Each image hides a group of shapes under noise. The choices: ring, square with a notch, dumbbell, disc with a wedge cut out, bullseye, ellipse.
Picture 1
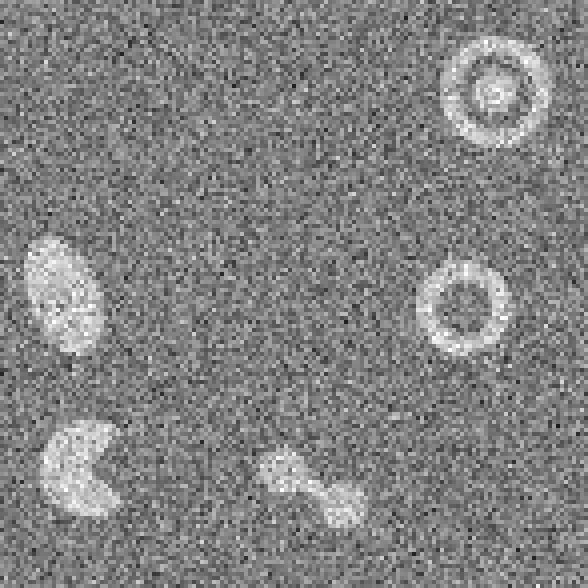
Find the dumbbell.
bottom middle
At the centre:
nothing
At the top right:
bullseye
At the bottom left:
disc with a wedge cut out
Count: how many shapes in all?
5
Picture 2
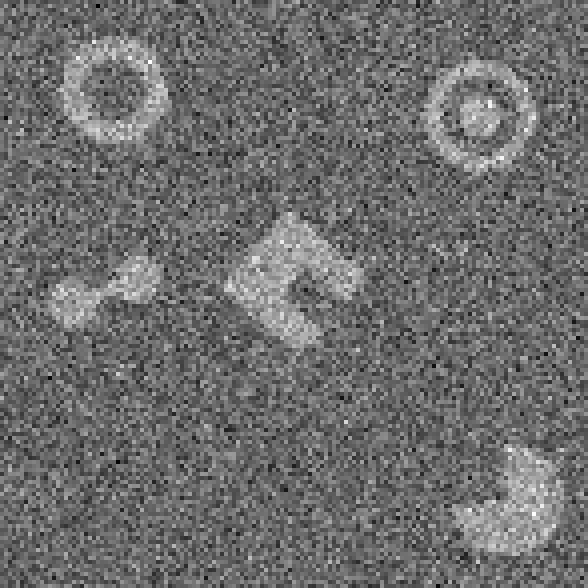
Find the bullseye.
top right
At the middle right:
nothing
